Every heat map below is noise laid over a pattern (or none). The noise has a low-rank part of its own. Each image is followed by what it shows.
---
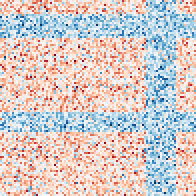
bands of rows crossing bands of columns
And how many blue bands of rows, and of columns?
2 and 1
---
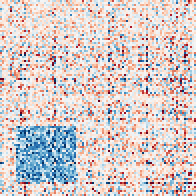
one block
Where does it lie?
bottom left
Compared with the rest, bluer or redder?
bluer
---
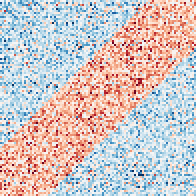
a diagonal band
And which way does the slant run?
bottom left to top right
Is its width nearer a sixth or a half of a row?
a half
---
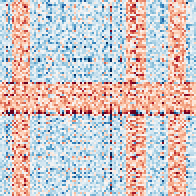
bands of rows crossing bands of columns
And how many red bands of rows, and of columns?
1 and 3
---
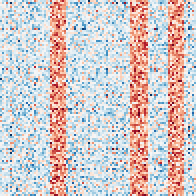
bands of columns
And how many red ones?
3
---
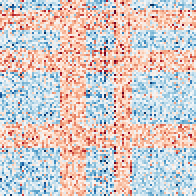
bands of rows crossing bands of columns
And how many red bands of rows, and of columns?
3 and 2
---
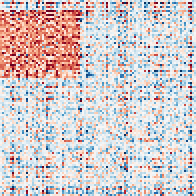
one block
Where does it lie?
top left
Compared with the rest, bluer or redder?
redder
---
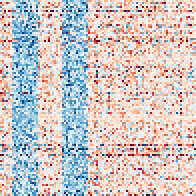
bands of columns
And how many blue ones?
2
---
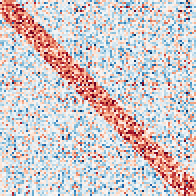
a diagonal band
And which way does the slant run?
top left to bottom right
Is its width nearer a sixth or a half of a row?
a sixth
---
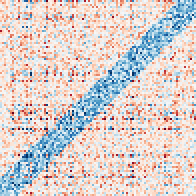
a diagonal band
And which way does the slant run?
bottom left to top right
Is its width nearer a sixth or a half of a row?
a sixth
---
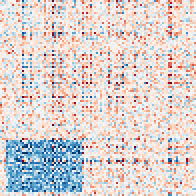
one block
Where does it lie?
bottom left
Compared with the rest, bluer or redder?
bluer
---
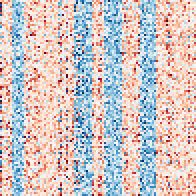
bands of columns
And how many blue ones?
4
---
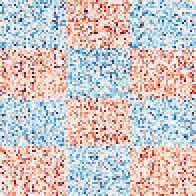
a checkerboard
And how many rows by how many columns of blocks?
4 by 3
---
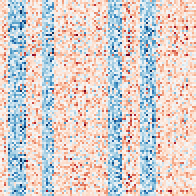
bands of columns
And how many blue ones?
4
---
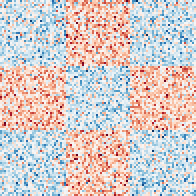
a checkerboard
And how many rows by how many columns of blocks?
3 by 3
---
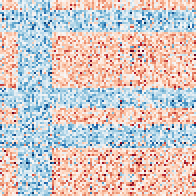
bands of rows crossing bands of columns
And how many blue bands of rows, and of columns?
3 and 1
